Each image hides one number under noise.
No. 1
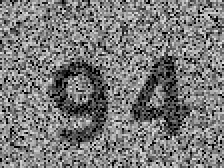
94
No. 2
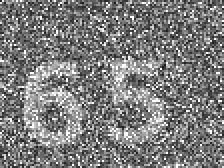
65
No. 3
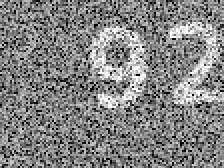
92
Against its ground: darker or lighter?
lighter
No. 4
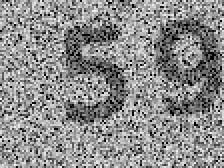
59
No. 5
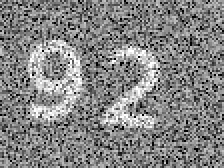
92
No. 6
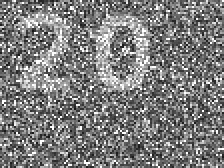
20
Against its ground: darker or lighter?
lighter
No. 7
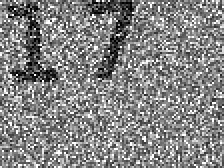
17
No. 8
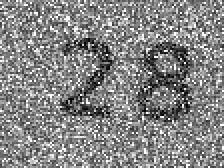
28
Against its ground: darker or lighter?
darker
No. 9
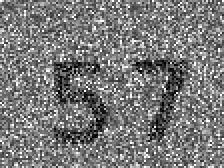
57
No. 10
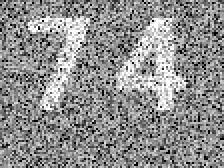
74
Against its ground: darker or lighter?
lighter
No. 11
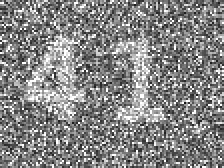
41
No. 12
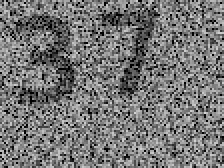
37
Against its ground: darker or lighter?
darker
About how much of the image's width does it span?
two thirds
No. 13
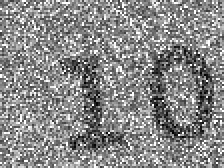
10
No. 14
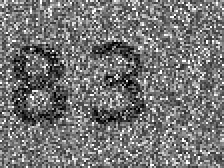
83
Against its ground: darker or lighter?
darker
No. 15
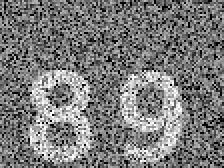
89
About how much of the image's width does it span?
two thirds
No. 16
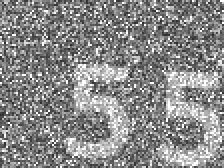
55
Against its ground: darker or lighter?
lighter
